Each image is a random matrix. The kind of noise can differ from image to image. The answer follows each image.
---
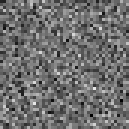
independent entries
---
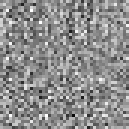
low rank plus noise
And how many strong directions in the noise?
three or four
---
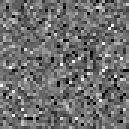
heavy tails
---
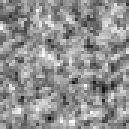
blotchy
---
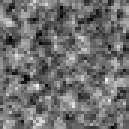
blotchy
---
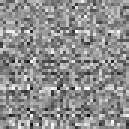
low rank plus noise
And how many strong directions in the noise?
one
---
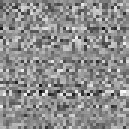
rows of uneven size
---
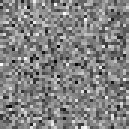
independent entries
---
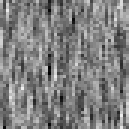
streaked along the columns
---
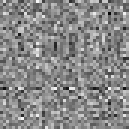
low rank plus noise
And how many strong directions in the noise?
one
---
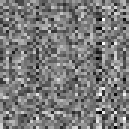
low rank plus noise
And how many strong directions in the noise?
one
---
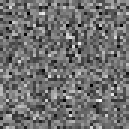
low rank plus noise
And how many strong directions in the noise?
five to eight
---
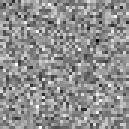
independent entries
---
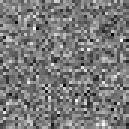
low rank plus noise
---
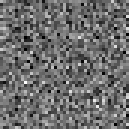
low rank plus noise
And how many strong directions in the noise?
three or four
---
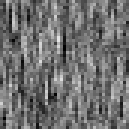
streaked along the columns
